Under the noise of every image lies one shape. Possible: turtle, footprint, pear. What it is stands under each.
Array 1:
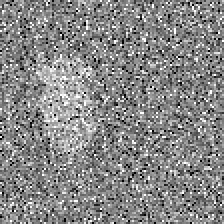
footprint
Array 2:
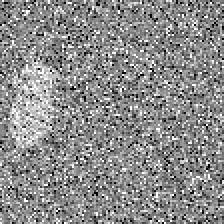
footprint
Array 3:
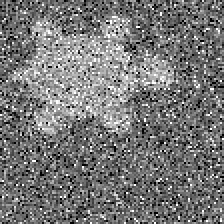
turtle
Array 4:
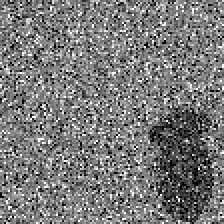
footprint
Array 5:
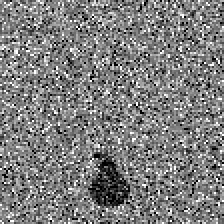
pear
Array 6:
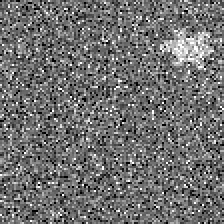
turtle
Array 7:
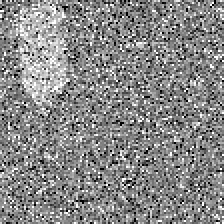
footprint
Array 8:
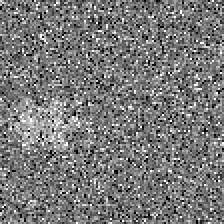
turtle
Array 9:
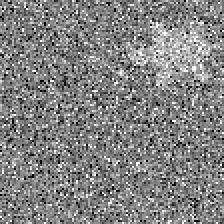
turtle
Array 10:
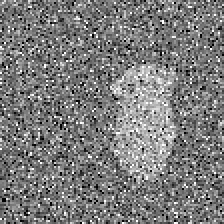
footprint
